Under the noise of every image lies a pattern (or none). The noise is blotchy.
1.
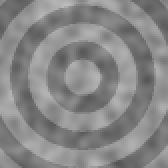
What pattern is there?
rings round one point
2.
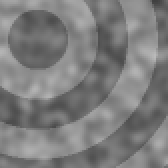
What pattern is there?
rings round one point
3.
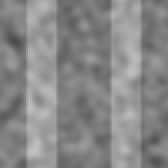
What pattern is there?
vertical stripes
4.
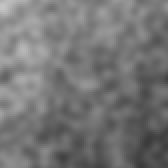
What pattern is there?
a smooth slope
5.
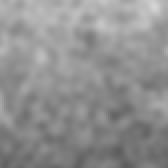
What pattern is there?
a smooth slope
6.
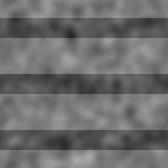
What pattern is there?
horizontal stripes
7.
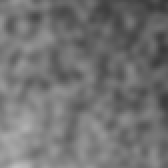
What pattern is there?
a smooth slope
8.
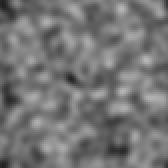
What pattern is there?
only noise
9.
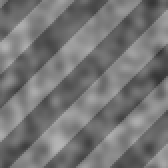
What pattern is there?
diagonal stripes
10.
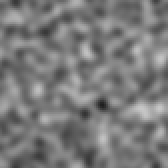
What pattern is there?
only noise
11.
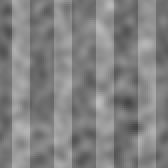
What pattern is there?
vertical stripes
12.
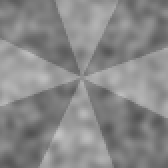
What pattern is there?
spokes from one point
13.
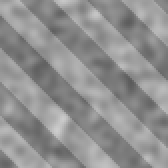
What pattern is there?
diagonal stripes
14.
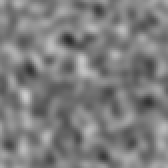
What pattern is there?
only noise
